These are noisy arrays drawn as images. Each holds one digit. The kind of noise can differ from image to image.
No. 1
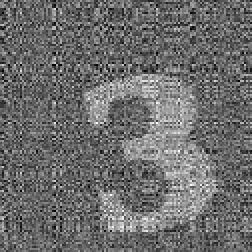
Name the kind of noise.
low rank plus noise
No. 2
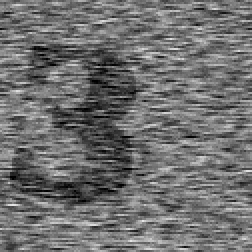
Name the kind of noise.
streaked along the rows
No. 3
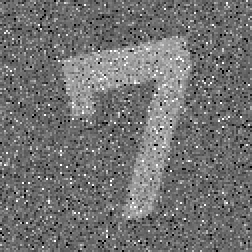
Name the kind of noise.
heavy tails
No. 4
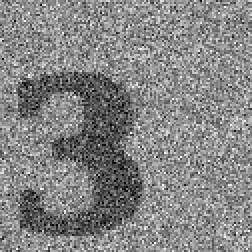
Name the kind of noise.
independent entries
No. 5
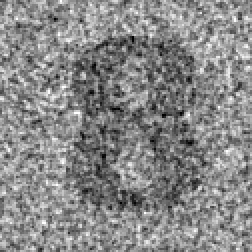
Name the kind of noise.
blotchy
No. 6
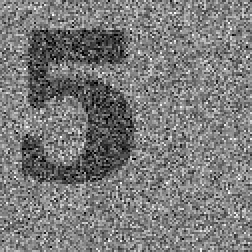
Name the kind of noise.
independent entries
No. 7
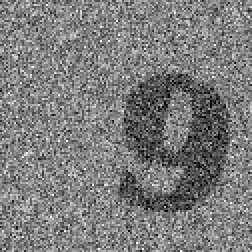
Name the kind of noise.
independent entries
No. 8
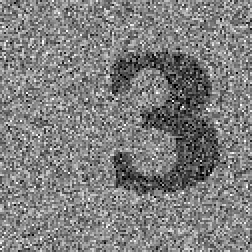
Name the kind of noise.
independent entries
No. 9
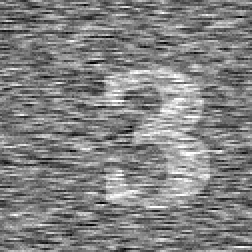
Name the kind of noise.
streaked along the rows
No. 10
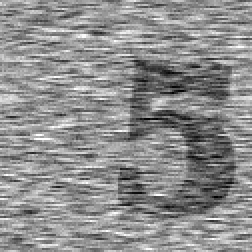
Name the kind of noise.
streaked along the rows
